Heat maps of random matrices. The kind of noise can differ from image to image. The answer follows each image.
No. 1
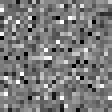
heavy tails
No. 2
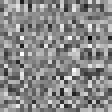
low rank plus noise
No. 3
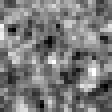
blotchy
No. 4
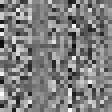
columns of uneven size
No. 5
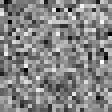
independent entries
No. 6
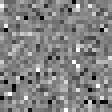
heavy tails
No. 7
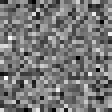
independent entries
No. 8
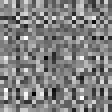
low rank plus noise
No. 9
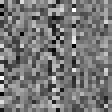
columns of uneven size
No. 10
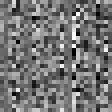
columns of uneven size
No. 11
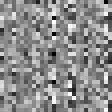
columns of uneven size
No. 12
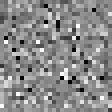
heavy tails
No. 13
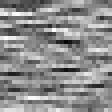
streaked along the rows
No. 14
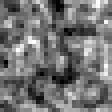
blotchy
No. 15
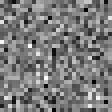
independent entries
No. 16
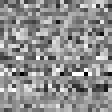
rows of uneven size
